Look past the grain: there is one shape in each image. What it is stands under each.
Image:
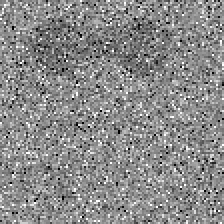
dark dumbbell
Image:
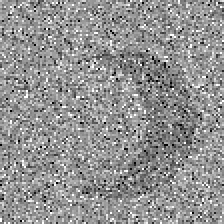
dark crescent
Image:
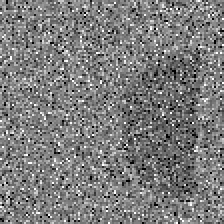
dark half disc
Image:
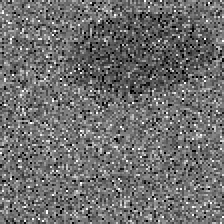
dark ellipse
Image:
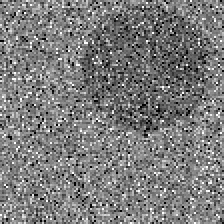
dark disc
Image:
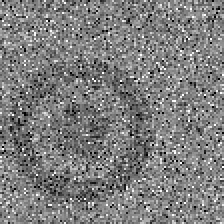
dark bullseye
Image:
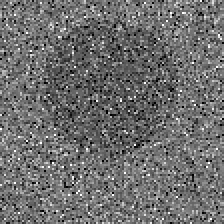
dark disc
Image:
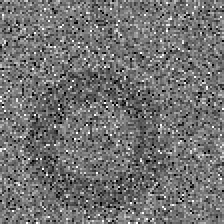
dark ring
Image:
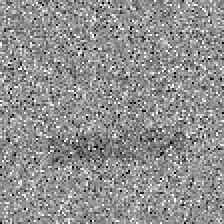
dark bar
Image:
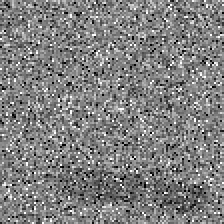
dark bar
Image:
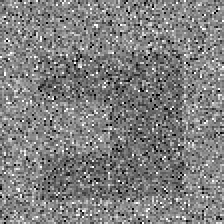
dark square with a notch
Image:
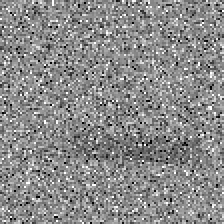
dark bar
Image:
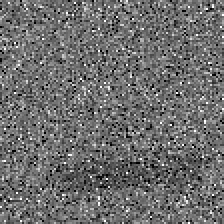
dark bar
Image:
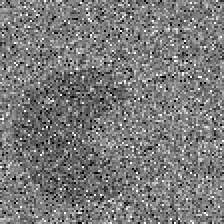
dark disc with a wedge cut out
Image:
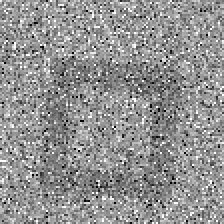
dark square frame
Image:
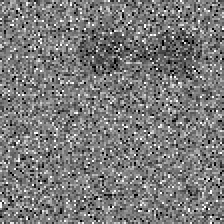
dark dumbbell
